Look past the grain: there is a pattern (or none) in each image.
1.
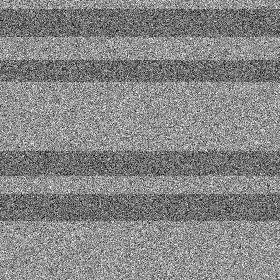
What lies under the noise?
bands of rows
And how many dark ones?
4
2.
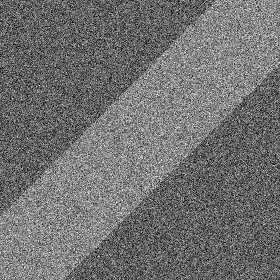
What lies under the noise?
a diagonal band
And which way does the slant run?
bottom left to top right
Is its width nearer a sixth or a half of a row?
a half
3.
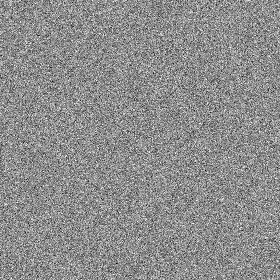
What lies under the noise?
only noise
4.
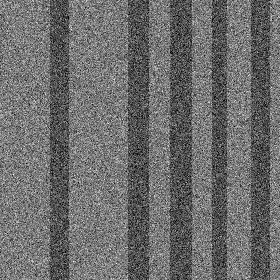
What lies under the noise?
bands of columns
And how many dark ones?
5
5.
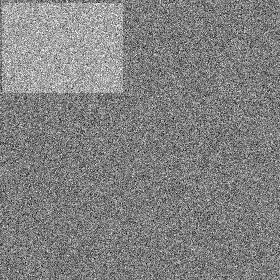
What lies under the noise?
one block
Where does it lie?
top left
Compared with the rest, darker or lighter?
lighter
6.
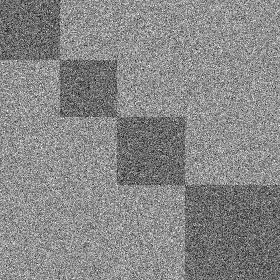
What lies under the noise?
blocks along the diagonal
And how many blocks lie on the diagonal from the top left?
4
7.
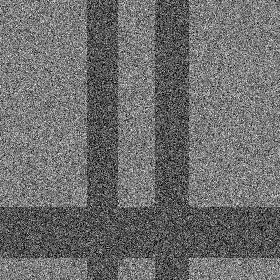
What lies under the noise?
bands of rows crossing bands of columns
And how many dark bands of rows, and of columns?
1 and 2
